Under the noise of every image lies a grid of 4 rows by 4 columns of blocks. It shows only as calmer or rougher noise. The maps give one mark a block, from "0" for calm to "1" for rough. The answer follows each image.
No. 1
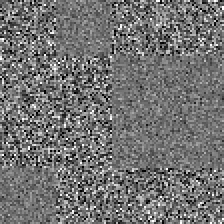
1 0 1 1
1 1 0 0
1 1 0 0
0 1 1 1
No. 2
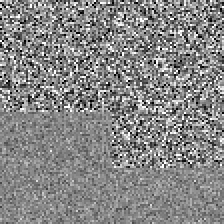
1 1 1 1
1 1 1 1
0 0 1 1
0 0 0 0
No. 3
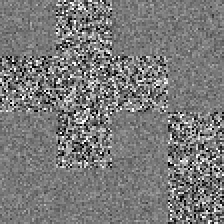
0 1 0 0
1 1 1 0
0 1 0 1
0 0 0 1
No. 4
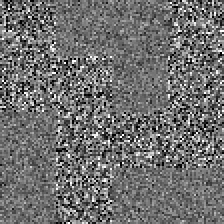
1 0 0 1
1 1 0 1
0 1 1 1
0 1 0 0
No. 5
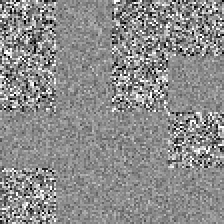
1 0 1 1
1 0 1 0
0 0 0 1
1 0 0 0
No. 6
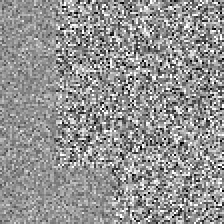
0 1 1 1
0 1 1 1
0 1 1 1
0 0 1 1
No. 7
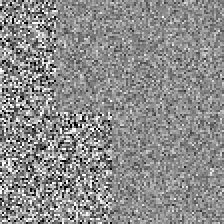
1 0 0 0
1 0 0 0
1 1 0 0
1 1 0 0
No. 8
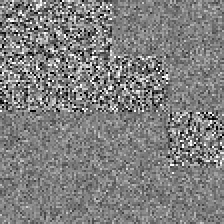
1 1 0 0
1 1 1 0
0 0 0 1
0 0 0 0
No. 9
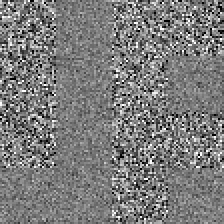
1 0 1 1
1 0 1 0
1 0 1 1
0 0 1 0
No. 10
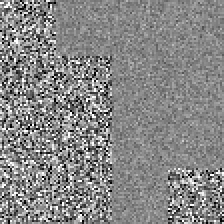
1 0 0 0
1 1 0 0
1 1 0 0
1 1 0 1
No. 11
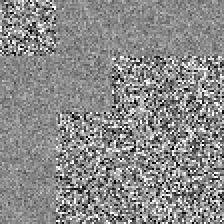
1 0 0 0
0 0 1 1
0 1 1 1
0 1 1 1
